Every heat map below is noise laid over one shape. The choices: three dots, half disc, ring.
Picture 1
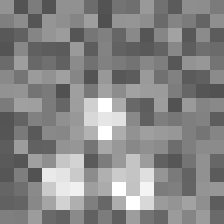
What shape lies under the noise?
three dots
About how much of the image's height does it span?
half
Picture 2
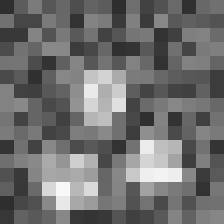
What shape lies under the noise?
three dots
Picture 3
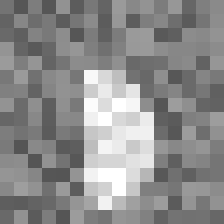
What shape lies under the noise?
half disc
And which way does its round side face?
right
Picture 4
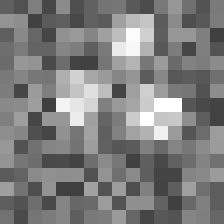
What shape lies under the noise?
three dots
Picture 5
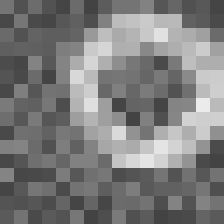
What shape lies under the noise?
ring
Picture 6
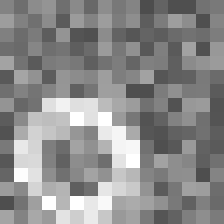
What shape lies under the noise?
ring
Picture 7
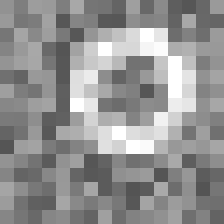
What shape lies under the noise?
ring
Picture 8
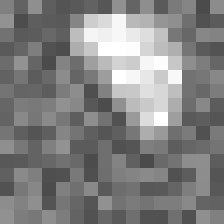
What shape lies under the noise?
half disc
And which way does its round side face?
up and right
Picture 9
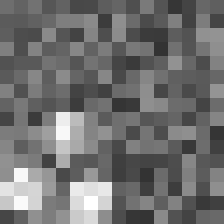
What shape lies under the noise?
three dots
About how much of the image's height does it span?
half
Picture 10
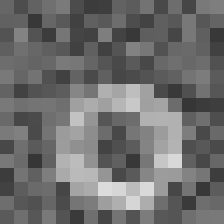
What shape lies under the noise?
ring
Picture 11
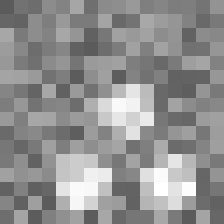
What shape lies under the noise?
three dots
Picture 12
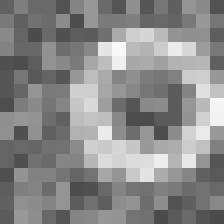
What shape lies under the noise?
ring
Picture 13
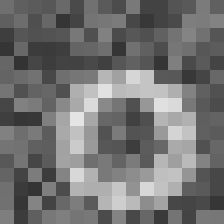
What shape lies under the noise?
ring
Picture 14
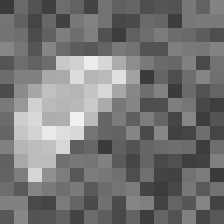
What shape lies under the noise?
half disc
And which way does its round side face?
up and left
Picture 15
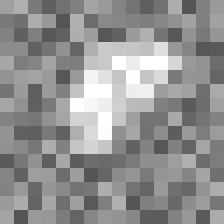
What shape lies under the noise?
half disc
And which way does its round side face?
up and left
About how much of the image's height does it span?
half
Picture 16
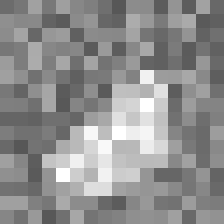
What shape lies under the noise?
half disc
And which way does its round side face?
down and right
